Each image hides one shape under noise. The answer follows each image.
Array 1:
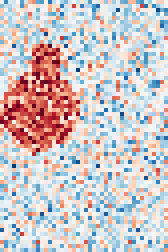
light bulb
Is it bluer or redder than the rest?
redder
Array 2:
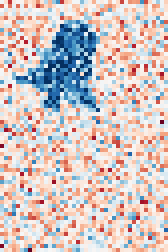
bell
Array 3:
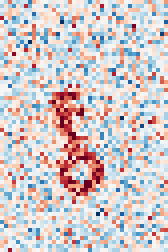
key
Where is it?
centre
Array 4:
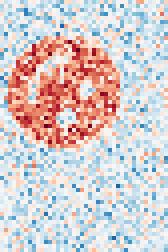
smiling face
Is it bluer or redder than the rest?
redder
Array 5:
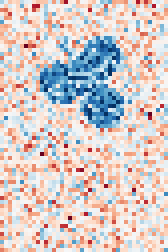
club
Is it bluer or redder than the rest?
bluer
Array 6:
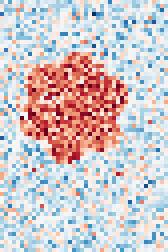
flower
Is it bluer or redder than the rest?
redder
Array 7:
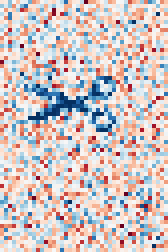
pair of scissors
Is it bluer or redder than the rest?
bluer
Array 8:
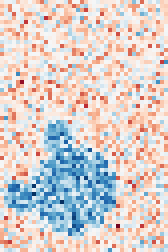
bear's head
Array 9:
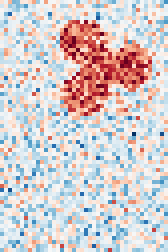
club
